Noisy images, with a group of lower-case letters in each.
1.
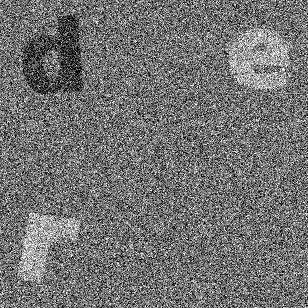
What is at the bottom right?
nothing
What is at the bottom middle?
nothing
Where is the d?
top left
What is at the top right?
e
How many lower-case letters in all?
3
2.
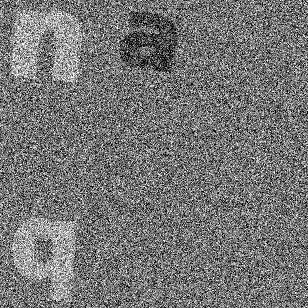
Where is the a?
top middle
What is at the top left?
n
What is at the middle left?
nothing
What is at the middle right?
nothing
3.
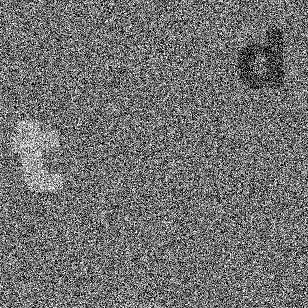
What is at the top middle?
nothing
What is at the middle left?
t
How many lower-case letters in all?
2
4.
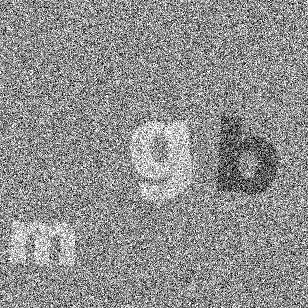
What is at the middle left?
nothing
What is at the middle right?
b
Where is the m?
bottom left
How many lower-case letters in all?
3
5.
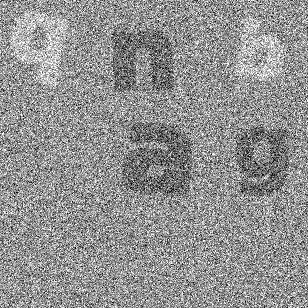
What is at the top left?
q
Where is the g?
middle right
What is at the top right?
b
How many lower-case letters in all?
5
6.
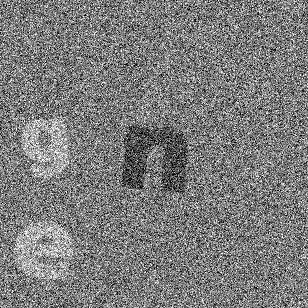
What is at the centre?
n
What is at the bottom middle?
nothing
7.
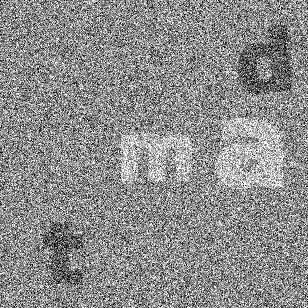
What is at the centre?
m
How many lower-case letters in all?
4
